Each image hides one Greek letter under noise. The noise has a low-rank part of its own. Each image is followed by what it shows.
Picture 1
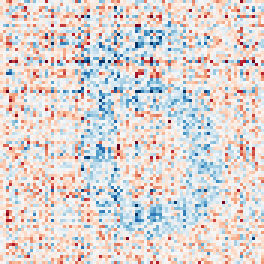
blue delta
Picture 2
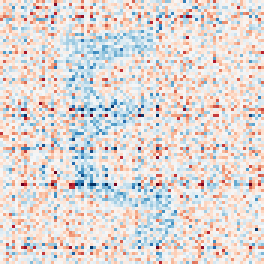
blue xi
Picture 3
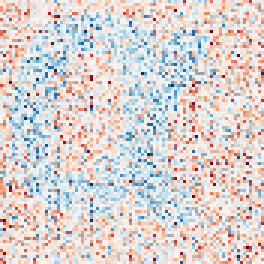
blue alpha
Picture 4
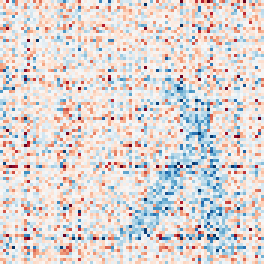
blue lambda
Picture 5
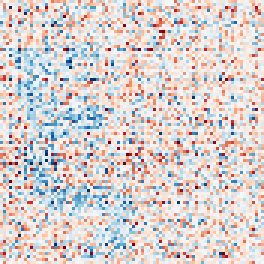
blue xi
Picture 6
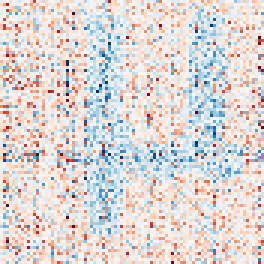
blue mu
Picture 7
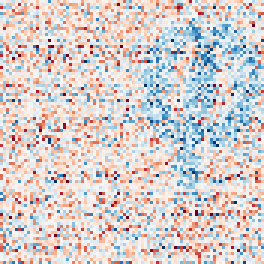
blue phi
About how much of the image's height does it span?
two thirds
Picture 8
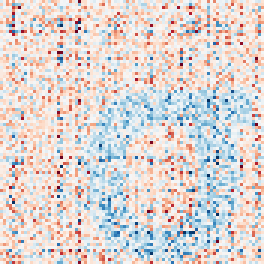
blue sigma
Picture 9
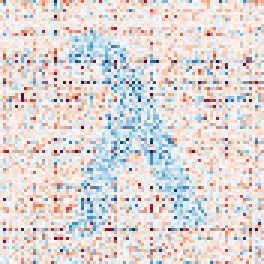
blue lambda
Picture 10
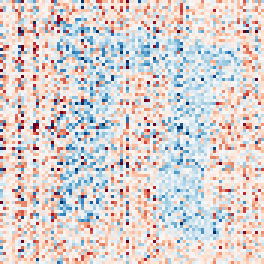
blue pi
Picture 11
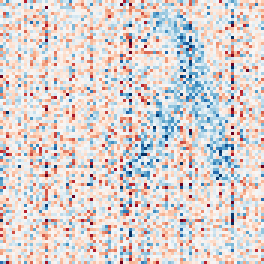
blue lambda
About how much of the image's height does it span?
two thirds
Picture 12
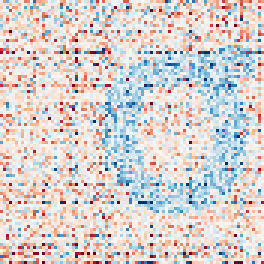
blue sigma
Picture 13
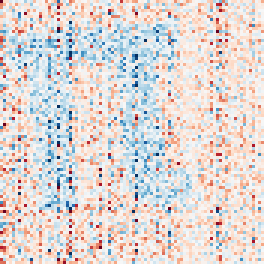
blue pi
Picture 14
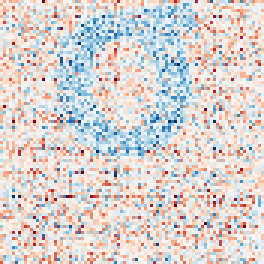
blue sigma
